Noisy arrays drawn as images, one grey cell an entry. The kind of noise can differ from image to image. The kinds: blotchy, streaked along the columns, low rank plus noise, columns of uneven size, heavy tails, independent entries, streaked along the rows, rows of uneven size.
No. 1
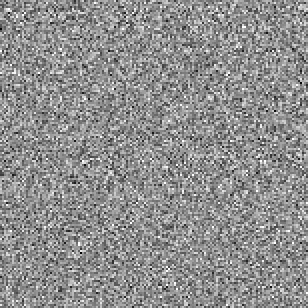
low rank plus noise
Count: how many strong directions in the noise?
five to eight
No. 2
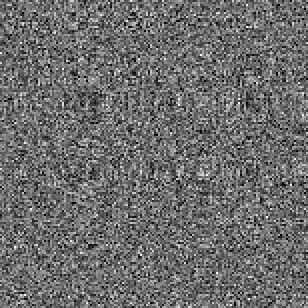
low rank plus noise
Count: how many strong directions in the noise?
two
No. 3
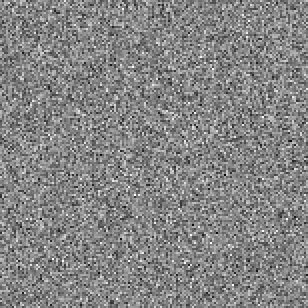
independent entries
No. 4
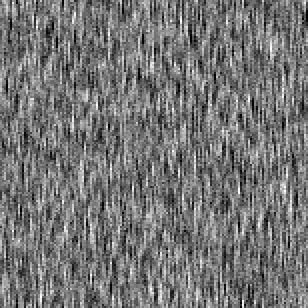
streaked along the columns
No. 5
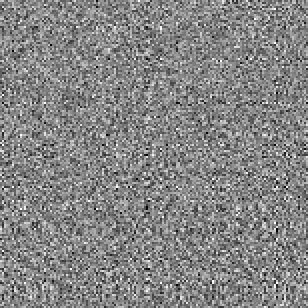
low rank plus noise
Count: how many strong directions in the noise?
two
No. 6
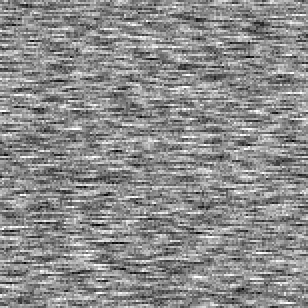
streaked along the rows
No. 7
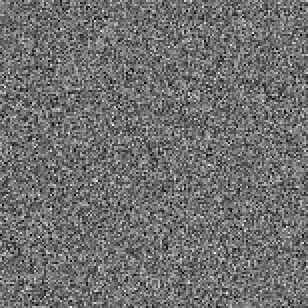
independent entries
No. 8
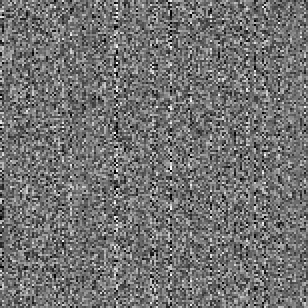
columns of uneven size
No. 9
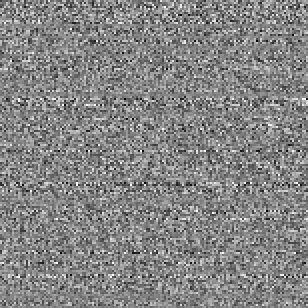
rows of uneven size
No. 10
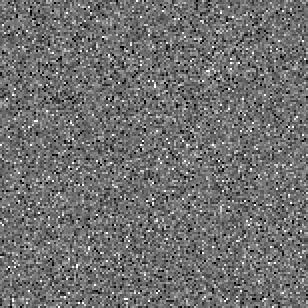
heavy tails
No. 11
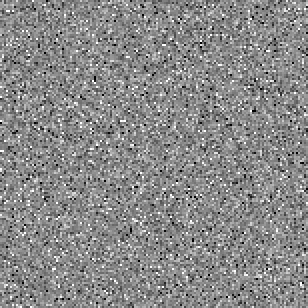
heavy tails
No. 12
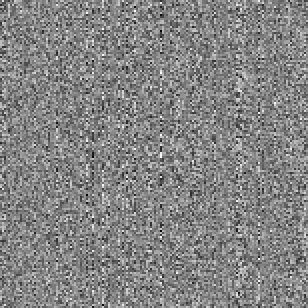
columns of uneven size
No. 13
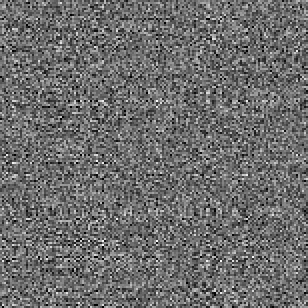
low rank plus noise
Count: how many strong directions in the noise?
two
